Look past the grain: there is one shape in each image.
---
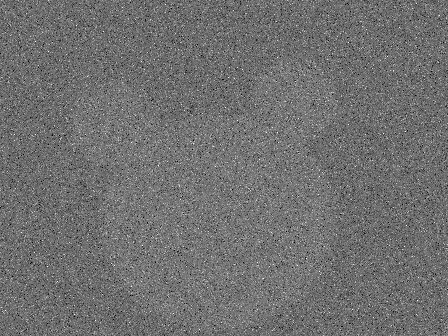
bear's head
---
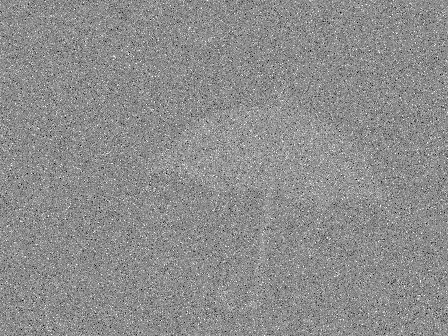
umbrella
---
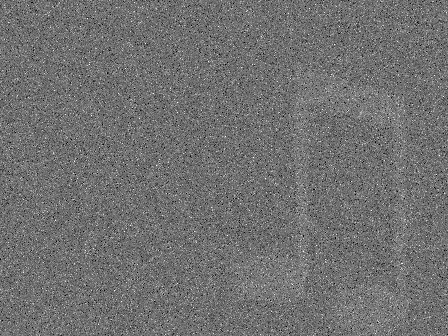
pair of musical notes
